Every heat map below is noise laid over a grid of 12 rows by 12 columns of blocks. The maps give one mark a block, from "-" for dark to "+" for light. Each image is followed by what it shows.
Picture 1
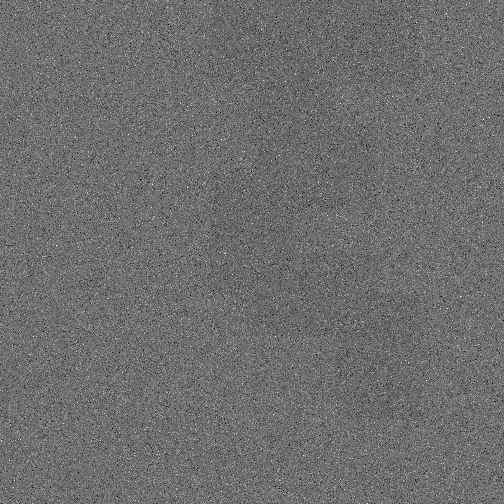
+ + + + + - - - - - + +
+ + + + + - - - - - + +
+ + + + + + - - + + + +
+ + + + + + - - - + + +
+ + + + + - - - - + + +
+ + + + + - - + + + + +
+ + + + + - - - - + + +
+ + + + + + - - - - + +
+ + + + + + + + - - + +
+ + + + + + + + - - + +
+ + + + + + + + + + + +
+ + + + + + + + + + + +
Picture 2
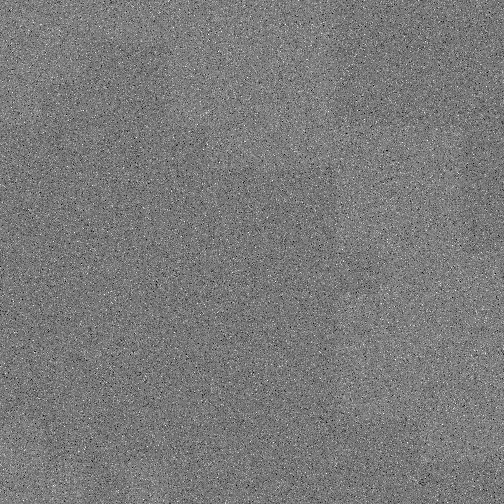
+ + + + + + + + - - - -
+ + - - + + + + - - - -
+ - - - + + + + - - - -
- - - - - + + + + + + -
- - - - - - - - + + + -
- - - - - - - - + + + -
- - - - - - - - - + + +
- - - - - - - - + + + +
- - - - - - - - + + + +
- - - - - - - - + + + +
+ - - - - - - - - - + +
+ + - + - - - - - - - -
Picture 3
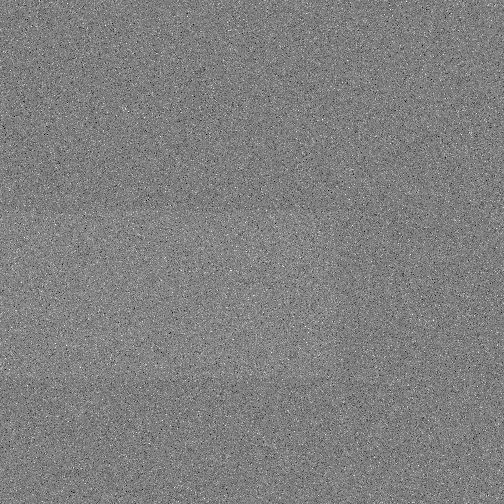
- - - - - - - - - - - -
- - - - - - - - - - - -
- - - - - - - - - - - -
- - - - - - - - - - - -
- - - - - - - - - - - -
+ + + + + + + + - - - -
+ + + + + + + + - - - -
+ + + + + + + + - - - -
+ + + + + + + + - - - -
- - - - - - - - - - - -
- - - - - - - - - - - -
- - - - - - - - - - - -
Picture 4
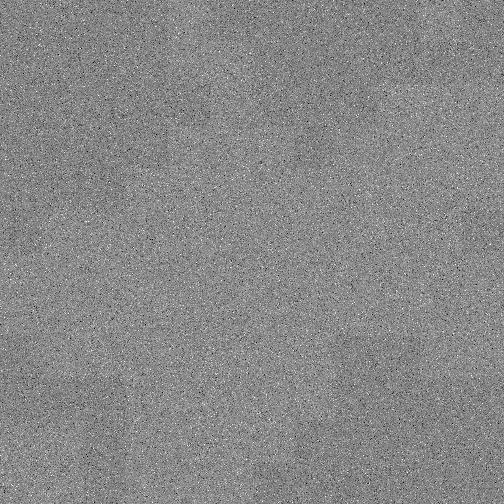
- - - - + - - - - - + -
- - - - + + - - - - - -
- - - - - + - - - + + +
- - - - + + + - + + + +
- - - + + + + + + + + +
- + + + + + + + + + + -
+ + + + + + + + + + + +
+ + + + + + + + + + + +
- + + + + + + + - - + +
- - - + + + + + - - - -
+ + - + + + + - - - - -
+ + - + + + - - - - - -
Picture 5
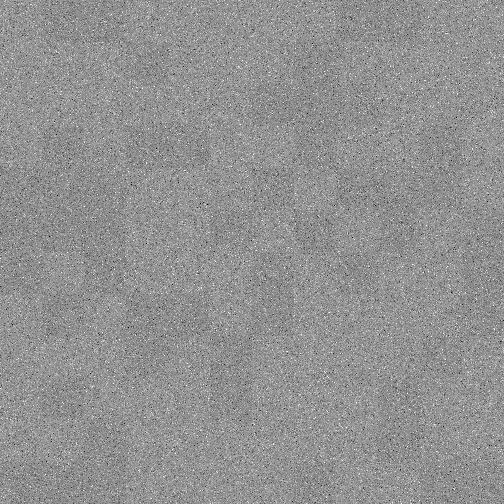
+ - - + + + + + - - + +
+ + + - + + + - + + + +
+ + + + + + - - - + + +
+ - + - - + + - + + - +
- - - + + + - + - - - +
- - - + + - + - + - + -
- + - + + + - + - + + -
+ - + - - + - + + + + -
+ + + - + - + + + + - +
+ - + + + - + + + - + +
+ + - + + + + + + - + +
- - - + + + + - + + - -
